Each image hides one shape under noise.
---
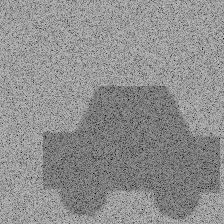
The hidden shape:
car
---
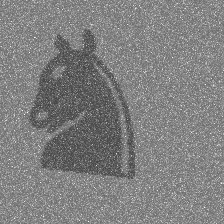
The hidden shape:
chess knight
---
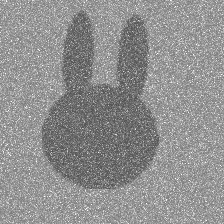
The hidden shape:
rabbit's head
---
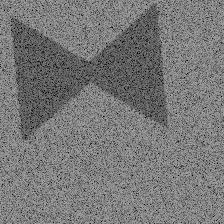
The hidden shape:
bow tie
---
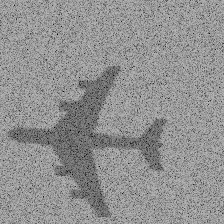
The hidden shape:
airplane
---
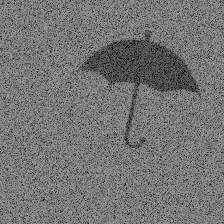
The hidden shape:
umbrella
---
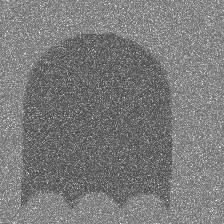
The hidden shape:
ghost
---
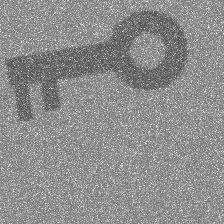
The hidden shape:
key
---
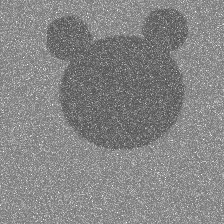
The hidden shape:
bear's head
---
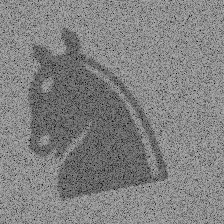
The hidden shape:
chess knight
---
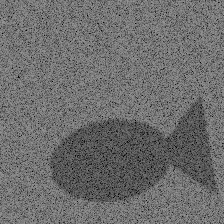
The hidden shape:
fish
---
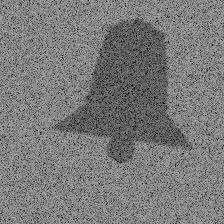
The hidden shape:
bell
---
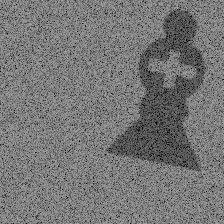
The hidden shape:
chess bishop
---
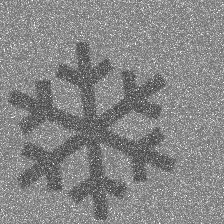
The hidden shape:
snowflake
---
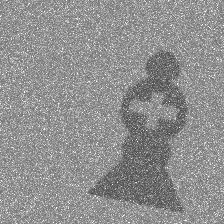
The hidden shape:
chess bishop
